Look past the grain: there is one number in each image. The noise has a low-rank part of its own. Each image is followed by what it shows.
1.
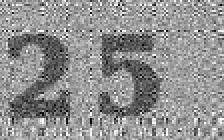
25
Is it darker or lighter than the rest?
darker
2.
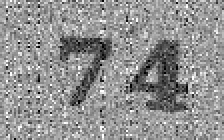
74
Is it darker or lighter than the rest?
darker
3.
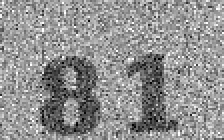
81
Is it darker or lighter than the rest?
darker
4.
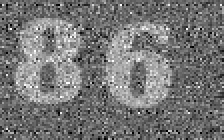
86
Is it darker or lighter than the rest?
lighter
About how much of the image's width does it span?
two thirds
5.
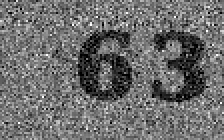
63
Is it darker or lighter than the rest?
darker
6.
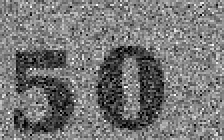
50
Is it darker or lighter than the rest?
darker
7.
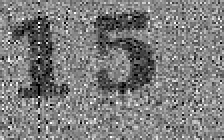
15
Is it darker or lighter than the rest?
darker
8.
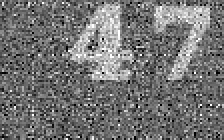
47
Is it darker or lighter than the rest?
lighter
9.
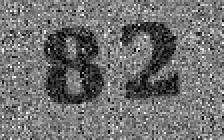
82
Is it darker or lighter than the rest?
darker
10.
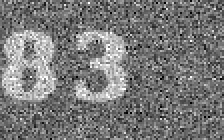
83
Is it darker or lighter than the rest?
lighter
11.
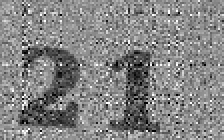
21
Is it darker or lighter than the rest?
darker
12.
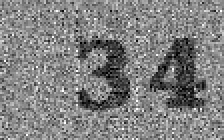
34
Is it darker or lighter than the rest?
darker
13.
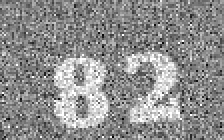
82
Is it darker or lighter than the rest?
lighter
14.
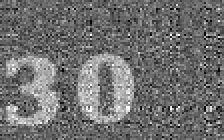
30
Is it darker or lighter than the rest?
lighter
